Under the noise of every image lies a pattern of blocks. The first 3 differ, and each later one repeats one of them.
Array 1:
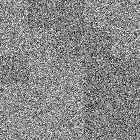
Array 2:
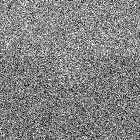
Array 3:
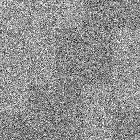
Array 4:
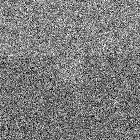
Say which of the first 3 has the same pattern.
2
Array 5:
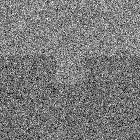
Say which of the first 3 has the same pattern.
2
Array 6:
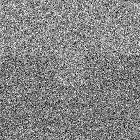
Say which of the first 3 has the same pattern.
2
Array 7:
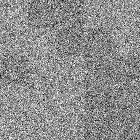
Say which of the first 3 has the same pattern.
1
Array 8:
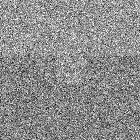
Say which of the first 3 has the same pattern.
2
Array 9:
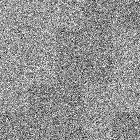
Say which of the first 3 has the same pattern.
3
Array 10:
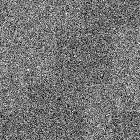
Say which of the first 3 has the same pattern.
3
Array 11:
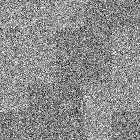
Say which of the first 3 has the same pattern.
3
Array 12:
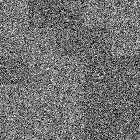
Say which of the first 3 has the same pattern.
1
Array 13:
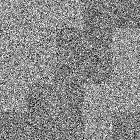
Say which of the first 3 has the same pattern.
3
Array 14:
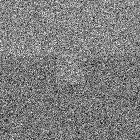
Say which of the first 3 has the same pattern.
2
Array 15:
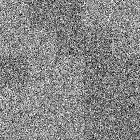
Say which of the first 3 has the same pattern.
1
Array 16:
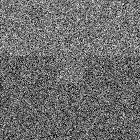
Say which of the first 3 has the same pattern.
2
